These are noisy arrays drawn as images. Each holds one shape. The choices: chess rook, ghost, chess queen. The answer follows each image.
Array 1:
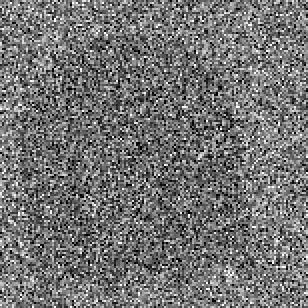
dark ghost
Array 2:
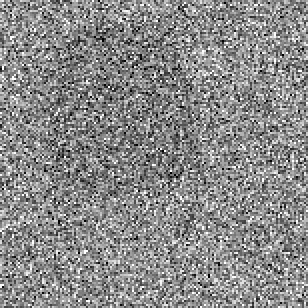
dark ghost
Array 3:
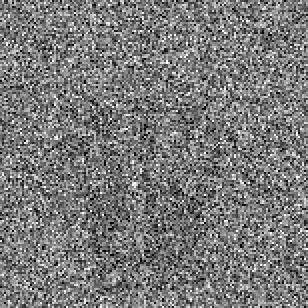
dark chess queen
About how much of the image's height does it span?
two thirds
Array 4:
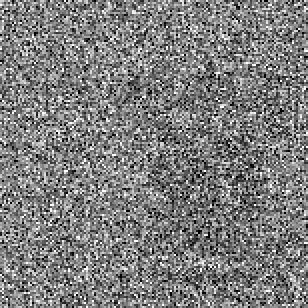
dark chess rook
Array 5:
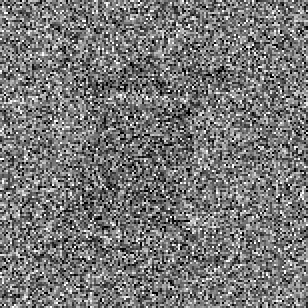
dark chess rook
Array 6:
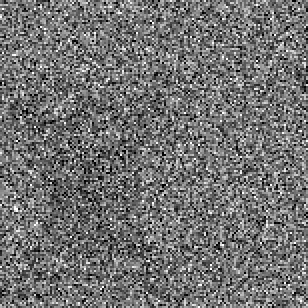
dark chess rook
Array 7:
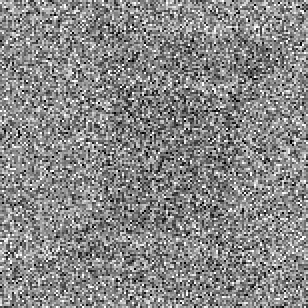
dark chess rook
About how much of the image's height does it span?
nearly all
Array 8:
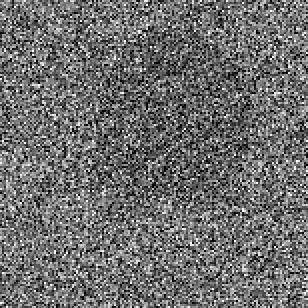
dark ghost
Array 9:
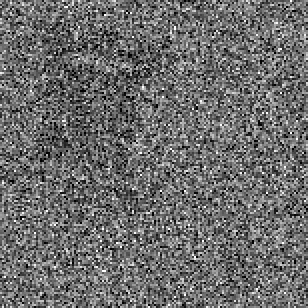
dark chess rook
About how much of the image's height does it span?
two thirds
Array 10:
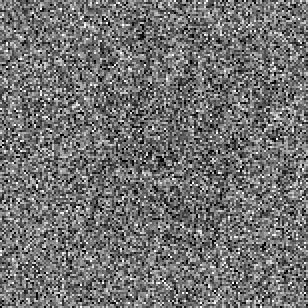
dark chess queen
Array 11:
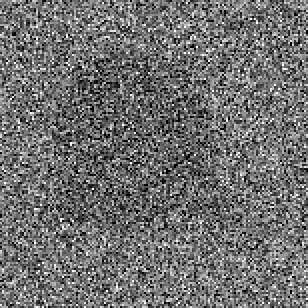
dark ghost
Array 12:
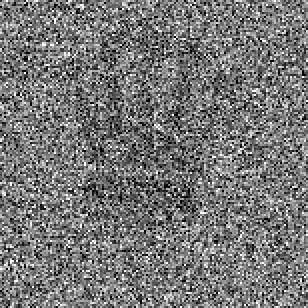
dark chess queen
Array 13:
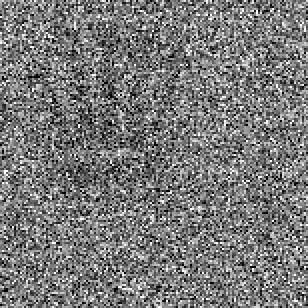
dark chess queen
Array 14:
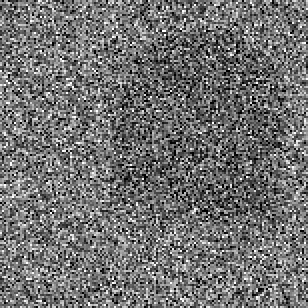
dark ghost
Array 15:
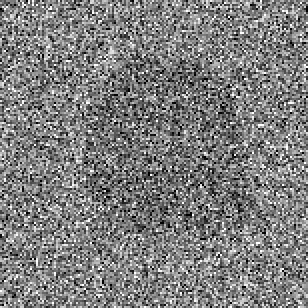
dark ghost
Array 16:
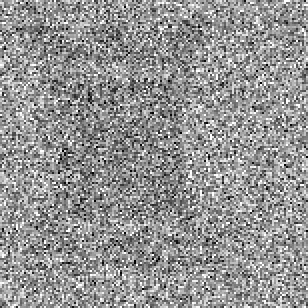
dark chess rook
